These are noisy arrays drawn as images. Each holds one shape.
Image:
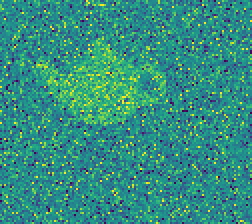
teapot
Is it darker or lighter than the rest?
lighter
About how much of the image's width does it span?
half
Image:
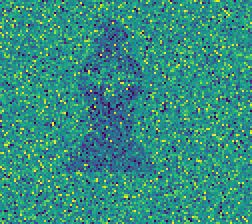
chess bishop
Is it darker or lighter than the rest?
darker
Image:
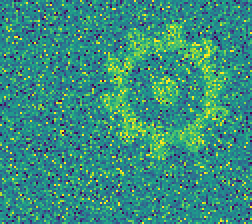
gear
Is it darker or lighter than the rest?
lighter
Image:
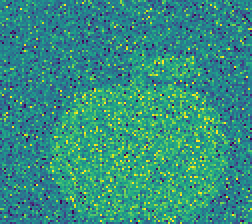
apple
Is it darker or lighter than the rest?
lighter
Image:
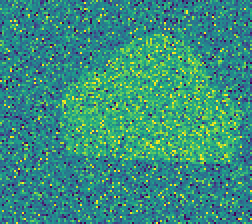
cloud
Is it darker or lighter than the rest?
lighter
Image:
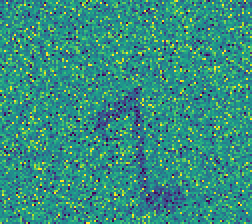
musical note
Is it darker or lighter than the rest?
darker
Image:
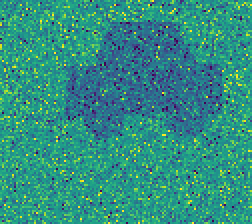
car
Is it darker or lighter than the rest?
darker
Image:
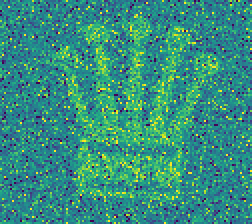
chess queen
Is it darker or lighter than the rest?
lighter
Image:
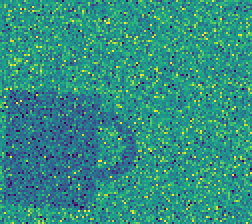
cup
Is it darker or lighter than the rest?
darker
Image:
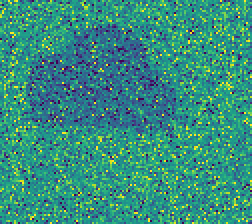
cloud
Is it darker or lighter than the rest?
darker
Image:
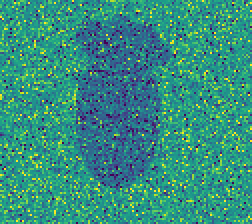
footprint
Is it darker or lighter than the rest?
darker
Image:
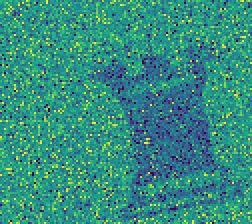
chess rook
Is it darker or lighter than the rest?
darker
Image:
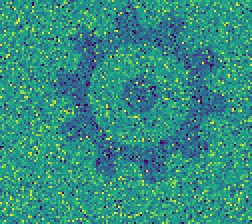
gear
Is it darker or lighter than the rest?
darker
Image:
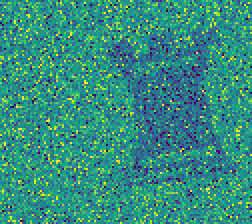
chess rook
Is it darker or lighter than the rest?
darker
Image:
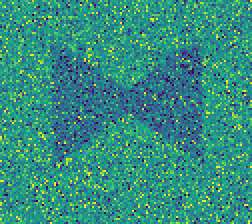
bow tie
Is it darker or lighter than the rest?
darker
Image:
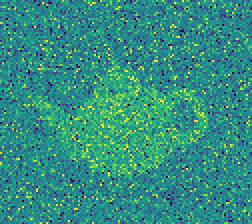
teapot
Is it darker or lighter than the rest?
lighter
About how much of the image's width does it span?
two thirds
